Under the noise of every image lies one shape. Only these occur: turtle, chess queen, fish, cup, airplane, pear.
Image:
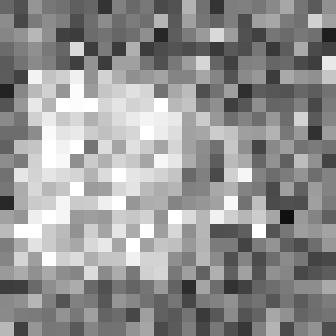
cup
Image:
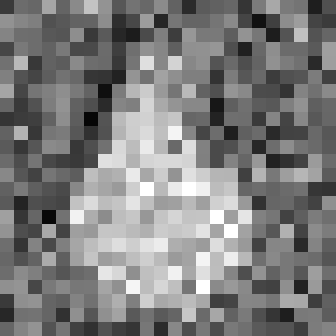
pear
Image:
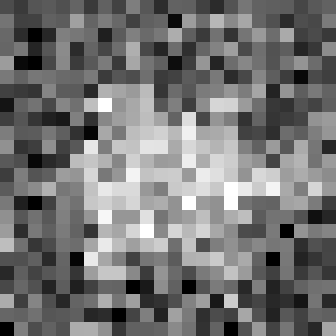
turtle
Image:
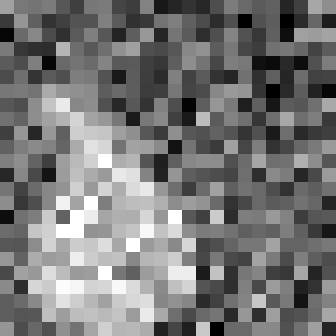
pear
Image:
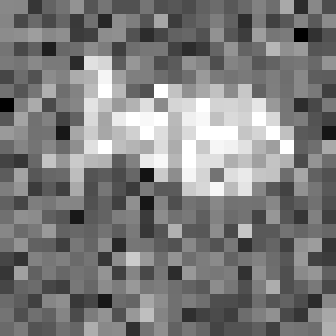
fish
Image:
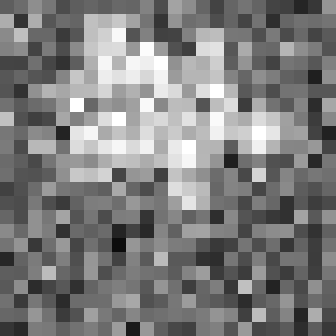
turtle
